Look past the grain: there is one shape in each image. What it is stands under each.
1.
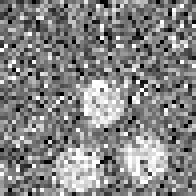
three dots
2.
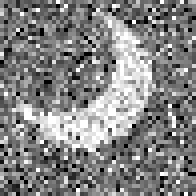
crescent
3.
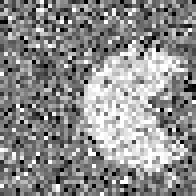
disc with a wedge cut out
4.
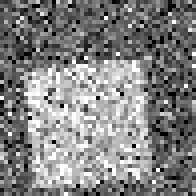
square
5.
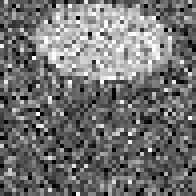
ellipse
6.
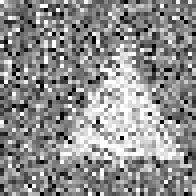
triangle
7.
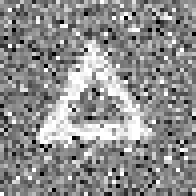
triangle frame
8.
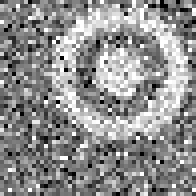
bullseye
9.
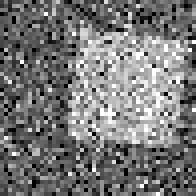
square
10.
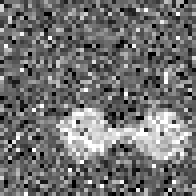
dumbbell
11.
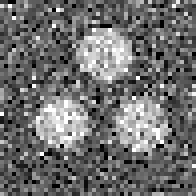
three dots
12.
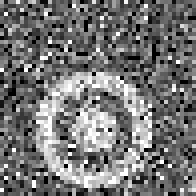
bullseye
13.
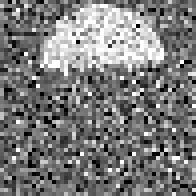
half disc
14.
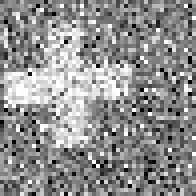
cross
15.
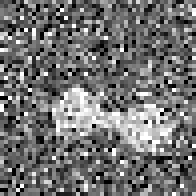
dumbbell
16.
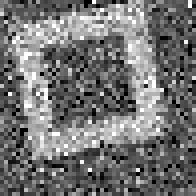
square frame
